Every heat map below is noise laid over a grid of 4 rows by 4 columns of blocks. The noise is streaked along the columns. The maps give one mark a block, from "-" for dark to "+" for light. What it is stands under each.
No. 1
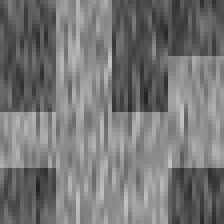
-+--
-+-+
++++
-++-
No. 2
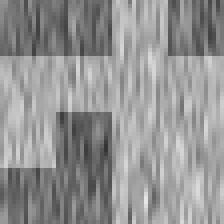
--+-
++++
+-++
--++
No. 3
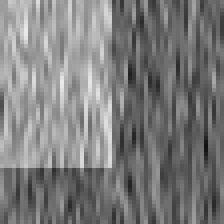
++--
++--
++--
----
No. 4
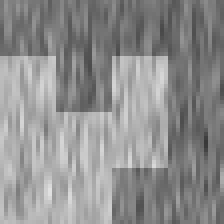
----
+-+-
+++-
++--
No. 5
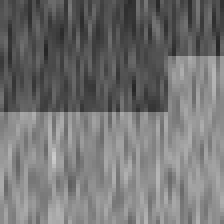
----
---+
++++
++++
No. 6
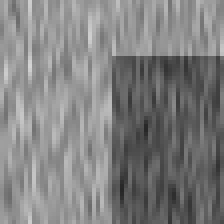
++++
++--
++--
++--
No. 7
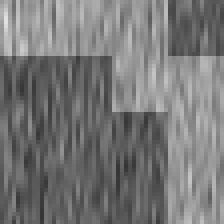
+++-
--++
---+
---+
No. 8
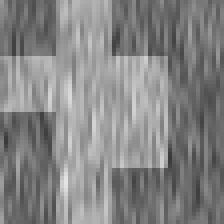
-+--
+++-
-++-
-+--
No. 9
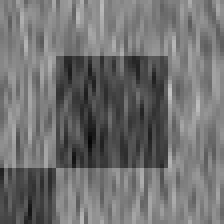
++++
+--+
+--+
-+++
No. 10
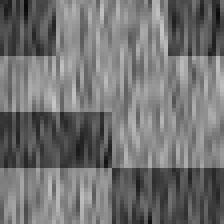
-++-
++++
--++
++--
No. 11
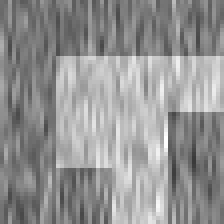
----
-+++
-++-
--+-
